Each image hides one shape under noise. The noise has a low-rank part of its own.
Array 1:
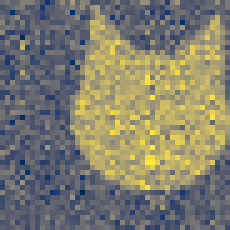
light cat's head
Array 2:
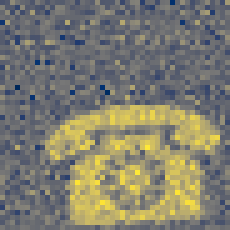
light telephone
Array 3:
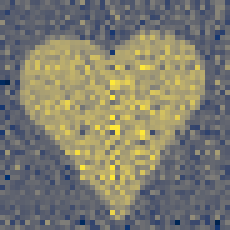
light heart
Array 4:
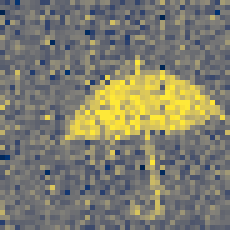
light umbrella
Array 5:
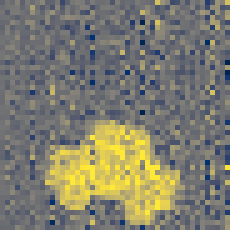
light car
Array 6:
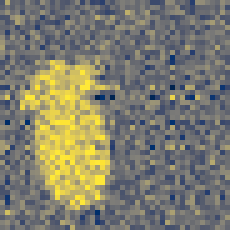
light footprint
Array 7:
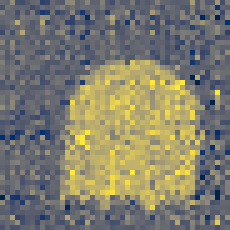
light ghost
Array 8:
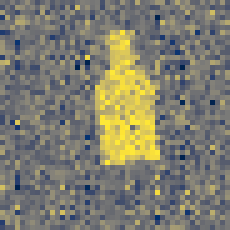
light bottle
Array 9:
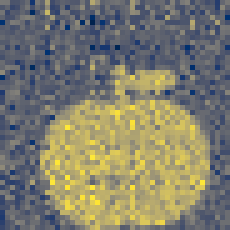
light apple
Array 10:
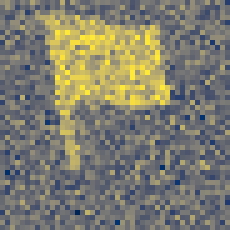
light flag
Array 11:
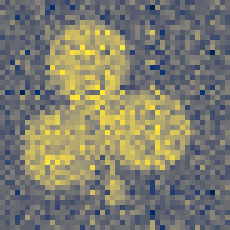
light club
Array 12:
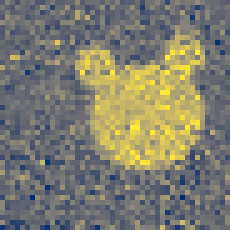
light bear's head
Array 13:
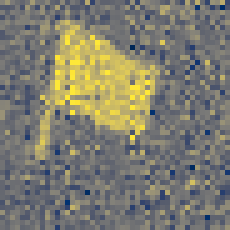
light flag
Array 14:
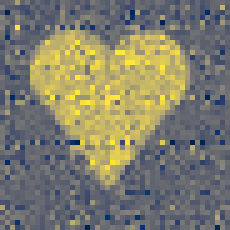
light heart
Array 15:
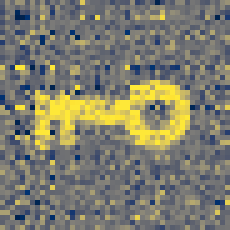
light key
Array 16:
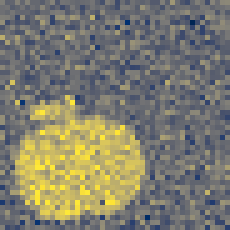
light apple
